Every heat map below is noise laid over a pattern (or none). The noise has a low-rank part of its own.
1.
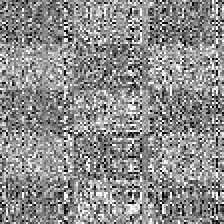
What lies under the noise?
a checkerboard
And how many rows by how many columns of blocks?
5 by 3
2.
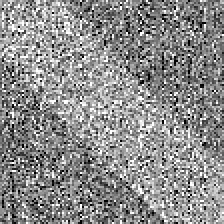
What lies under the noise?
a diagonal band
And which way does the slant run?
top left to bottom right
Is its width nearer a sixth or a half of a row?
a half
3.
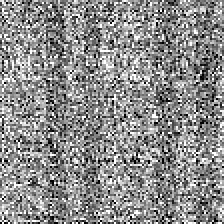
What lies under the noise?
bands of columns
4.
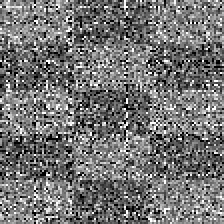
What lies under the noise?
a checkerboard
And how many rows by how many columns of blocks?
5 by 3
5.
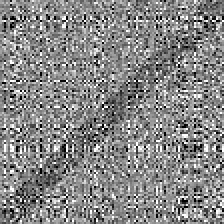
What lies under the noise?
a diagonal band
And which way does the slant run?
bottom left to top right
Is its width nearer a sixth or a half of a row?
a sixth
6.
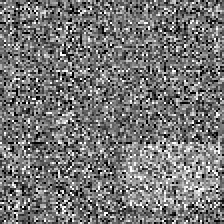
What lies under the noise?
one block
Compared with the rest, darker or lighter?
lighter
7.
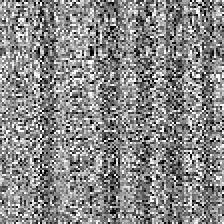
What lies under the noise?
bands of columns
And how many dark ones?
5
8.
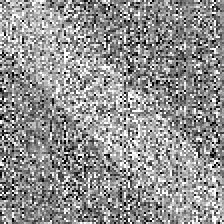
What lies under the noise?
a diagonal band
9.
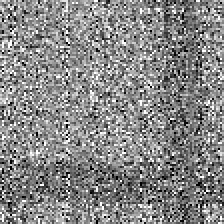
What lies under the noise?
bands of rows crossing bands of columns
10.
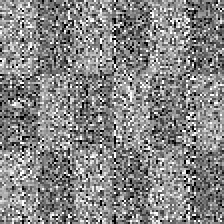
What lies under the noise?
a checkerboard
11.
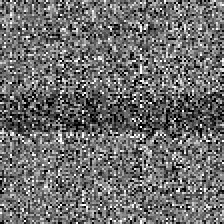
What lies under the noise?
one band of rows
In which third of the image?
middle
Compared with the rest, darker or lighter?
darker
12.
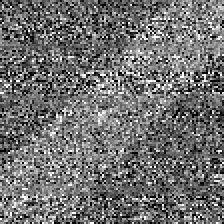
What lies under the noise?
a diagonal band
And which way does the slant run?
bottom left to top right
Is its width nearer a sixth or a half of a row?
a half
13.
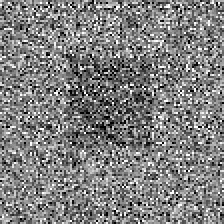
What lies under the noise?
one block
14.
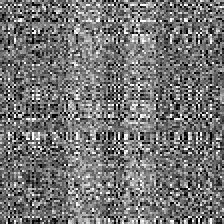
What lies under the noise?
bands of columns
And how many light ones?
2
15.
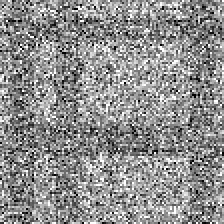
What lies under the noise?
bands of rows crossing bands of columns
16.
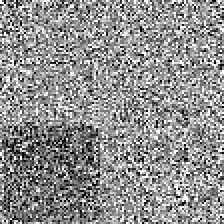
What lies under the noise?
one block
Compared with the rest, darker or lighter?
darker
